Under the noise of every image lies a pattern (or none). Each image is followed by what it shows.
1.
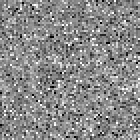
only noise
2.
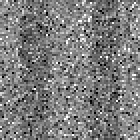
vertical stripes
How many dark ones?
2
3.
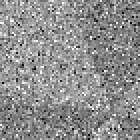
spokes from one point
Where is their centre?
bottom right
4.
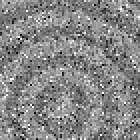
rings round one point
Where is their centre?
bottom middle
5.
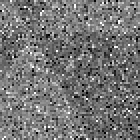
spokes from one point
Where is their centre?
top left
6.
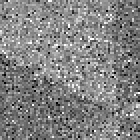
spokes from one point
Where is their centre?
bottom right
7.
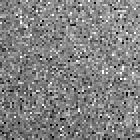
a smooth slope
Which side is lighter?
top right
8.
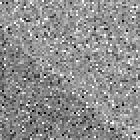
a sharp edge
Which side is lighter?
top right
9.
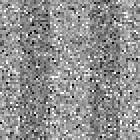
vertical stripes
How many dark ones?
2
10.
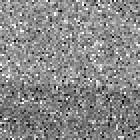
a sharp edge
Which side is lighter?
top
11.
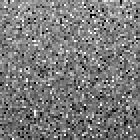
a smooth slope
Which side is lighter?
top
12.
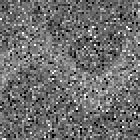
a wavy band
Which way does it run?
left to right
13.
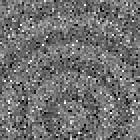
rings round one point
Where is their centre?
bottom middle
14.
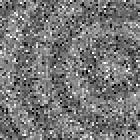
rings round one point
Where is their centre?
middle right
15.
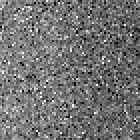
a smooth slope
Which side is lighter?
left
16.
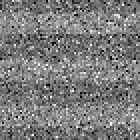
horizontal stripes
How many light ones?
3
